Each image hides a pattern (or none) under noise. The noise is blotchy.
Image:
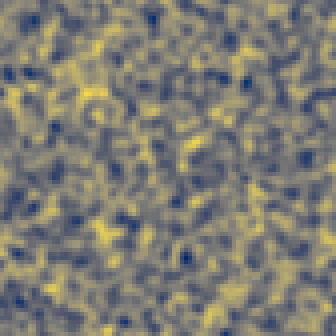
only noise
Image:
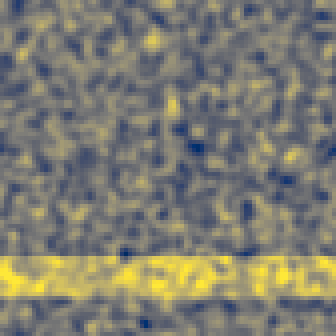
one horizontal stripe
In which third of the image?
bottom
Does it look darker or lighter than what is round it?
lighter
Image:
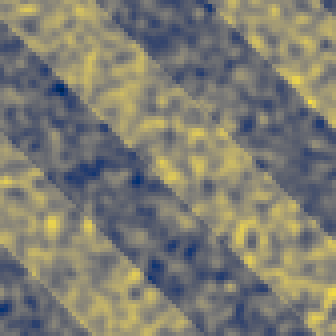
diagonal stripes
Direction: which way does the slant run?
top left to bottom right
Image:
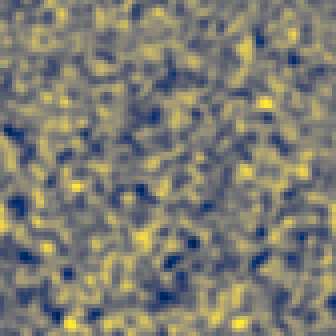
only noise
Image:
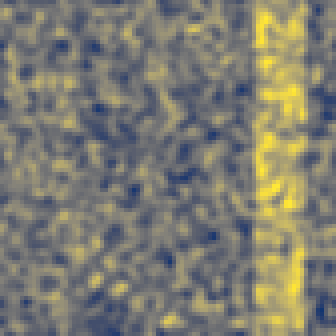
one vertical stripe
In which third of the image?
right
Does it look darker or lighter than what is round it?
lighter
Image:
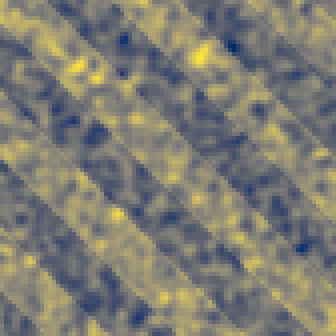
diagonal stripes
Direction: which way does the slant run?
top left to bottom right
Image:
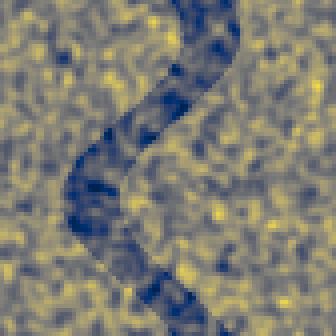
a wavy band
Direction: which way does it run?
top to bottom
